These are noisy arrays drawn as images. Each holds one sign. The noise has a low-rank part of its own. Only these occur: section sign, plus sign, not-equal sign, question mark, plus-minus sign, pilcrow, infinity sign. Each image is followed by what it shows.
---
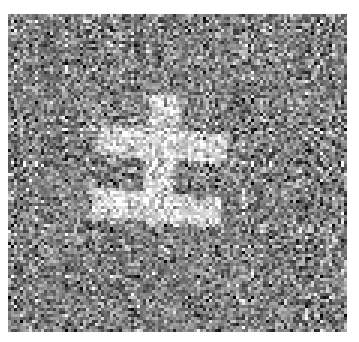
light plus-minus sign, centre
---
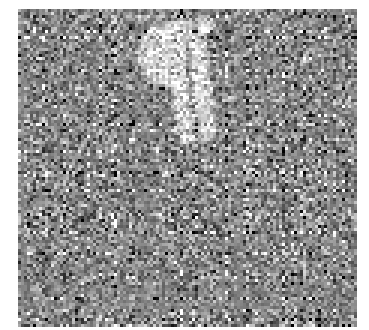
light pilcrow, top middle
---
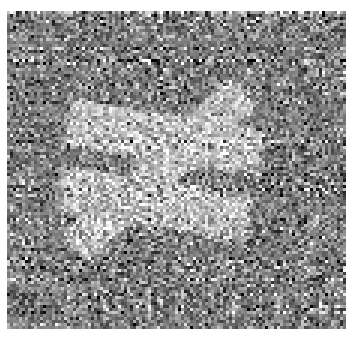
light not-equal sign
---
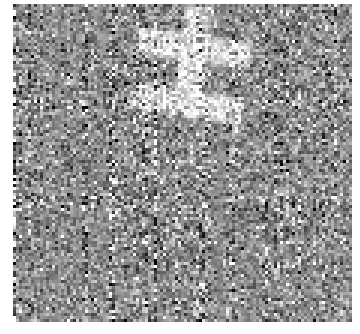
light plus-minus sign, top middle
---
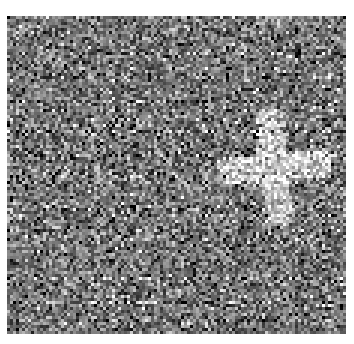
light plus sign, middle right
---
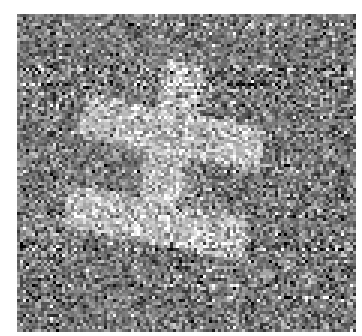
light plus-minus sign
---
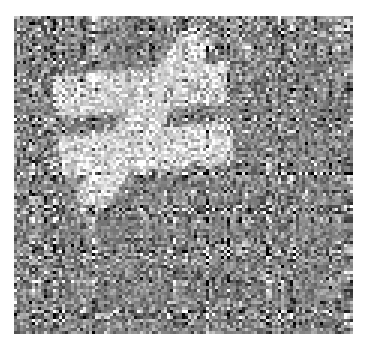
light not-equal sign
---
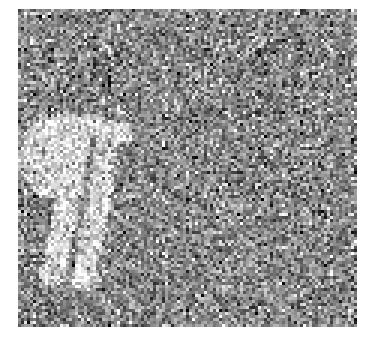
light pilcrow
